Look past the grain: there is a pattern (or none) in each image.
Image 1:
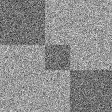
blocks along the diagonal
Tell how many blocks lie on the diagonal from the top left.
3
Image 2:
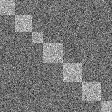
blocks along the diagonal
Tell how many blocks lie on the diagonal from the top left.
7
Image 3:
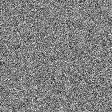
only noise
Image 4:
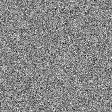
only noise
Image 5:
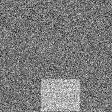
one block
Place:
bottom middle
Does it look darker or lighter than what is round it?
lighter
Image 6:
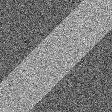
a diagonal band
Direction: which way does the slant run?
bottom left to top right
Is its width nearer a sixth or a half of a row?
a half
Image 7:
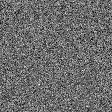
only noise
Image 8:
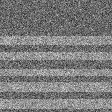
bands of rows
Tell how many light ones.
5
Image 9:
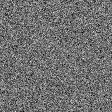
only noise
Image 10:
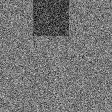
one block
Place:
top middle
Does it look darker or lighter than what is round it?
darker
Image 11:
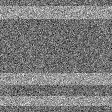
bands of rows
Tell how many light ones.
3
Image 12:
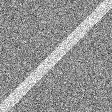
a diagonal band
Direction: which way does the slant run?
bottom left to top right
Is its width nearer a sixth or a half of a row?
a sixth
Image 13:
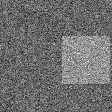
one block
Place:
middle right
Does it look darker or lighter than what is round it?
lighter
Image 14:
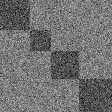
blocks along the diagonal
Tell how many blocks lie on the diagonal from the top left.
4
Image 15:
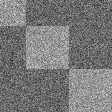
blocks along the diagonal
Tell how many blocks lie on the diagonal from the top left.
3
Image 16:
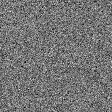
only noise
